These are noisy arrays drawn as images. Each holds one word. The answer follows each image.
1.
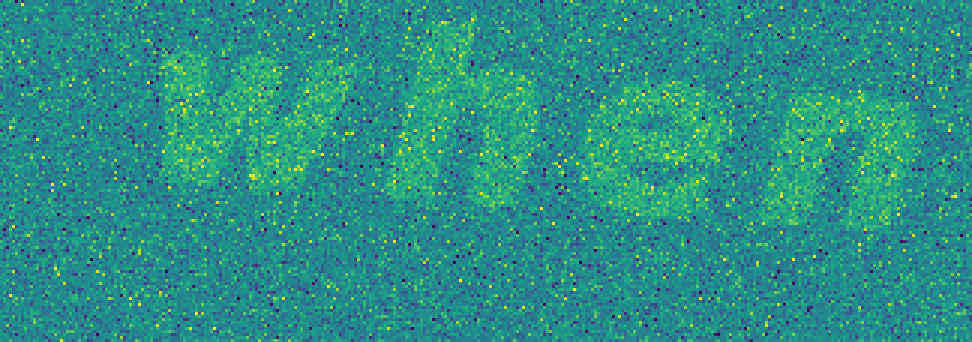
when
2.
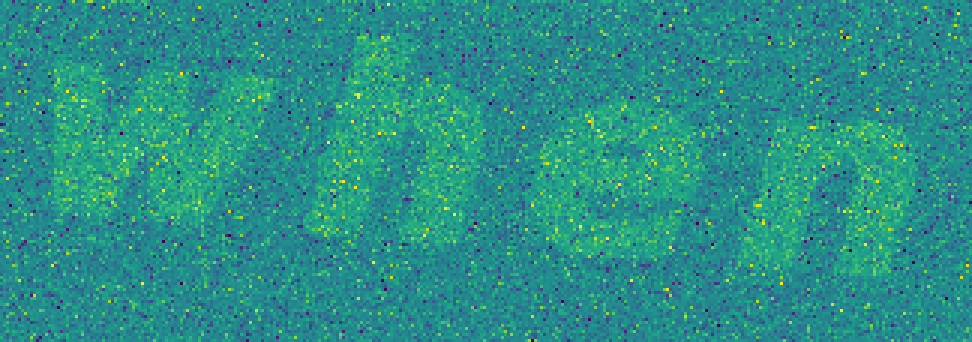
when
